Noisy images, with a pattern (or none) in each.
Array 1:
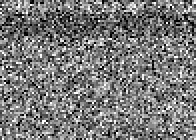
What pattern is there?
one horizontal stripe
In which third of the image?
top
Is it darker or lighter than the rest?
darker
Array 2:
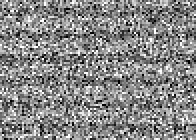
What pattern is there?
horizontal stripes
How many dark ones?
6
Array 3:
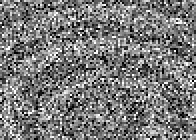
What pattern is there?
rings round one point
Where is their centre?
bottom middle
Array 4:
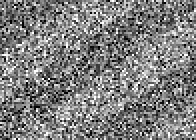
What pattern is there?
diagonal stripes
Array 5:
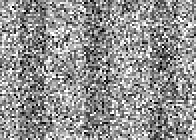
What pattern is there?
vertical stripes
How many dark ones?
3
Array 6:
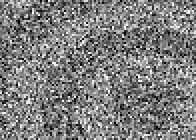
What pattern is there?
rings round one point
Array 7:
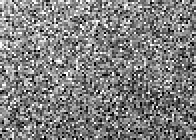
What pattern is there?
a smooth slope
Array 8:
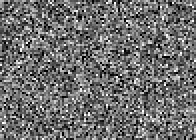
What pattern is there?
only noise
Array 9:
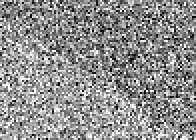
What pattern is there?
a sharp edge
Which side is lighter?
bottom left
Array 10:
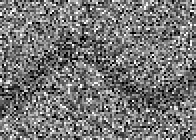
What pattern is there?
a wavy band
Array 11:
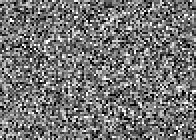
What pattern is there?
only noise
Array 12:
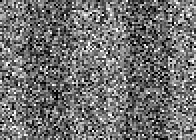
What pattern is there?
vertical stripes
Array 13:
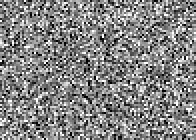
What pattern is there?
only noise
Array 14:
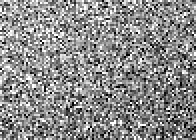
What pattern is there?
a smooth slope
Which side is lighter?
top left
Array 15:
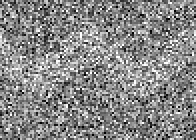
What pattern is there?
a wavy band
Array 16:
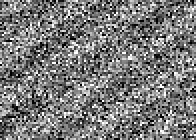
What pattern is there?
diagonal stripes
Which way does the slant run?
bottom left to top right
